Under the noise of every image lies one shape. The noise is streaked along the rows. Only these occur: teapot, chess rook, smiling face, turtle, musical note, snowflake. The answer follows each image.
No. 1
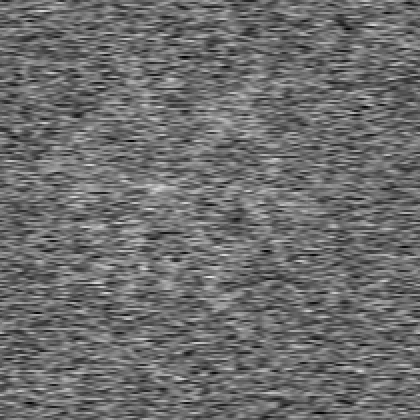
light snowflake
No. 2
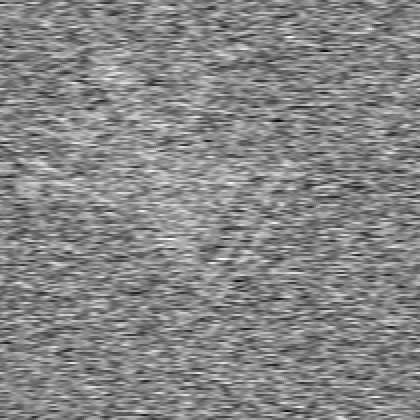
light chess rook
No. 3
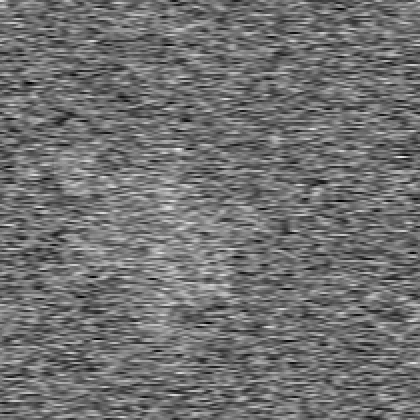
light turtle
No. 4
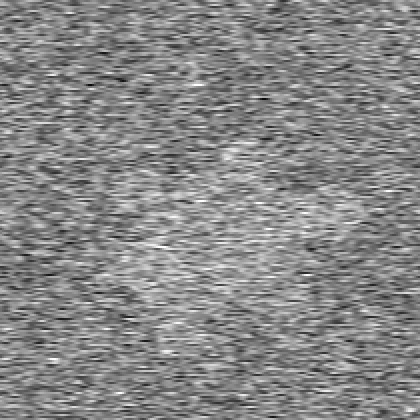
light turtle
